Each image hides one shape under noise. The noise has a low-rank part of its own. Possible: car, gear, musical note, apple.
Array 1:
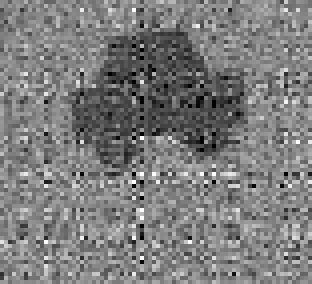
car
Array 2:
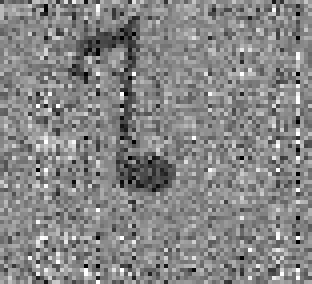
musical note
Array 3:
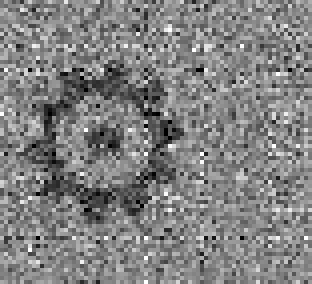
gear
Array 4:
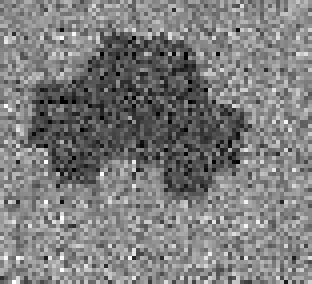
car
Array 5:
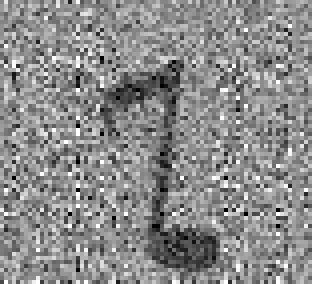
musical note
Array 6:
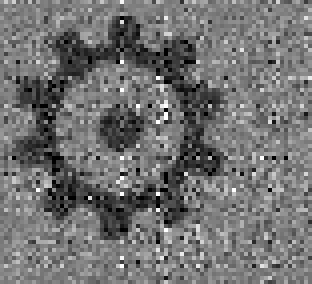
gear
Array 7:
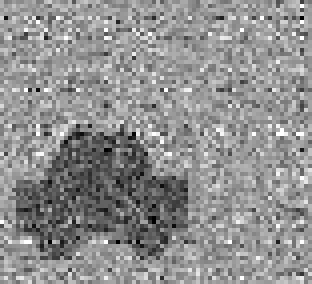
car
